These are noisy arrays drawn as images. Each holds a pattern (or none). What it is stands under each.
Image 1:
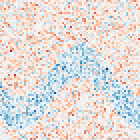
a wavy band
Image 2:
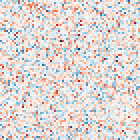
only noise
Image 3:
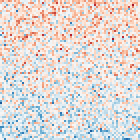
a smooth slope
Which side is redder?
top
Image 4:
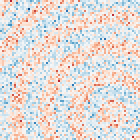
rings round one point
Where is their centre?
bottom right
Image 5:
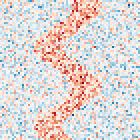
a wavy band
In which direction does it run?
top to bottom
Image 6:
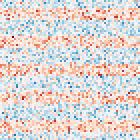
horizontal stripes
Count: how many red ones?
5
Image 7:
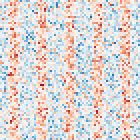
vertical stripes
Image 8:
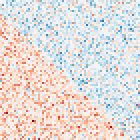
a sharp edge
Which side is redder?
bottom left
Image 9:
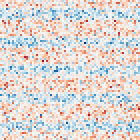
horizontal stripes
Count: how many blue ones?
5
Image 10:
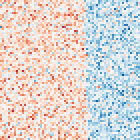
a sharp edge
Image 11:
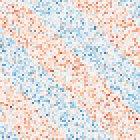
diagonal stripes
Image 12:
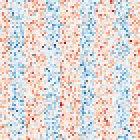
vertical stripes
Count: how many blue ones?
4
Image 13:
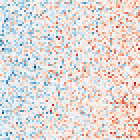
a smooth slope
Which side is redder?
right
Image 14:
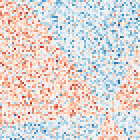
spokes from one point
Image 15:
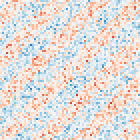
diagonal stripes
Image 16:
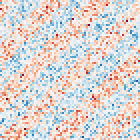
diagonal stripes
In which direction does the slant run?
bottom left to top right
